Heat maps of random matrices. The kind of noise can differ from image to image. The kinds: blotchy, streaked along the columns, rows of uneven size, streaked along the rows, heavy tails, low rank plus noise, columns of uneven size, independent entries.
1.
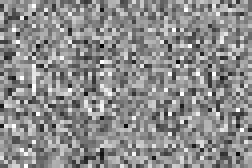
low rank plus noise
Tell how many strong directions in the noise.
five to eight
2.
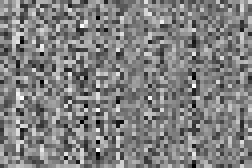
columns of uneven size
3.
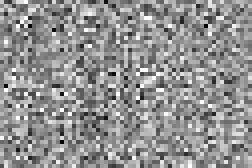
low rank plus noise
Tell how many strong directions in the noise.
three or four
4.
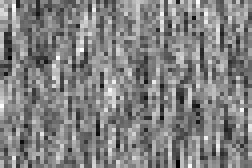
streaked along the columns
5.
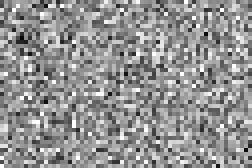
low rank plus noise
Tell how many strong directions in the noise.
five to eight
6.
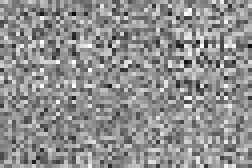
low rank plus noise
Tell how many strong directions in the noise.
two
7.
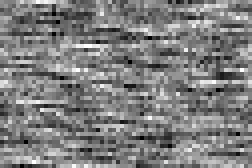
streaked along the rows
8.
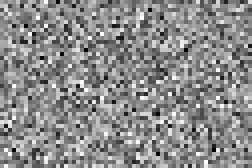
independent entries
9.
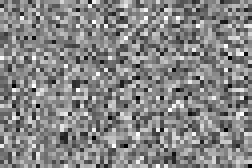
low rank plus noise
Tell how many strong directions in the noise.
two
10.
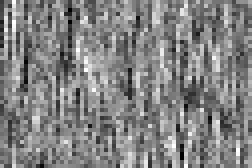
streaked along the columns
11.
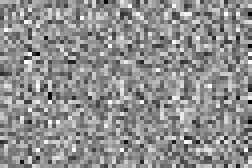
low rank plus noise
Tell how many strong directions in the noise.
two
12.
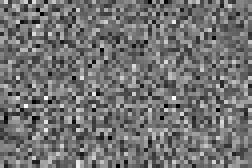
low rank plus noise
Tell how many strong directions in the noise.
one
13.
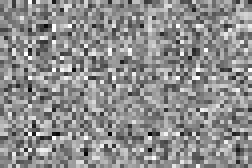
low rank plus noise
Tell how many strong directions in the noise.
two
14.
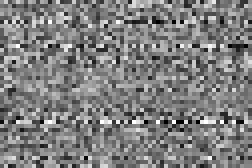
rows of uneven size
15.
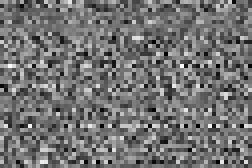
rows of uneven size
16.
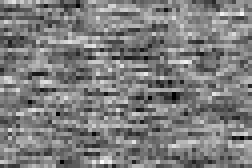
streaked along the rows
